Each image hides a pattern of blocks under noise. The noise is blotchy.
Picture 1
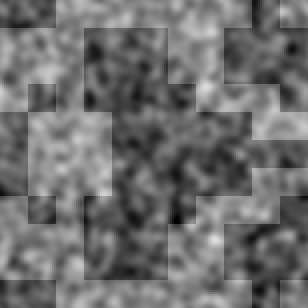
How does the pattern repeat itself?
top and bottom mirror each other
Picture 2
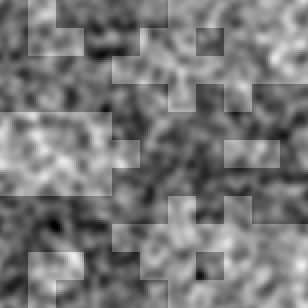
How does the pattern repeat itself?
top and bottom mirror each other
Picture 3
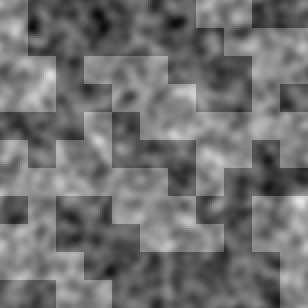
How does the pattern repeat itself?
the same after a half turn
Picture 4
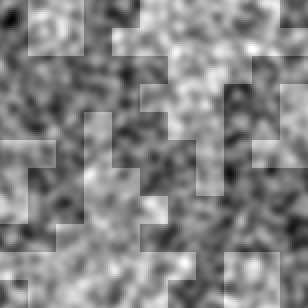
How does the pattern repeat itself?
the same after a half turn
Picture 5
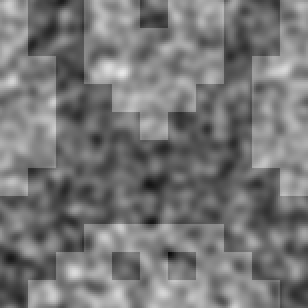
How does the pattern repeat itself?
left and right mirror each other
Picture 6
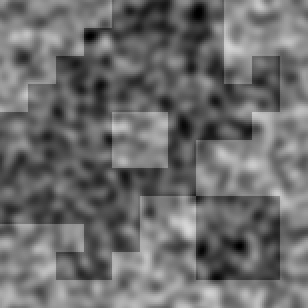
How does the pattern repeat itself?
mirrored about the diagonal from the top left
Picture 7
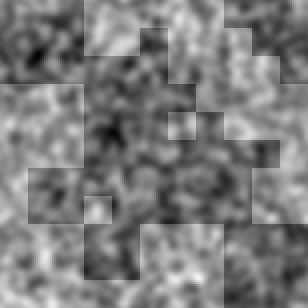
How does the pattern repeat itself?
mirrored about the diagonal from the bottom left
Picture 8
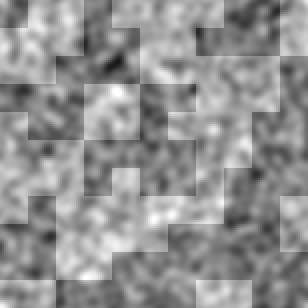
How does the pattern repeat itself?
mirrored about the diagonal from the top left
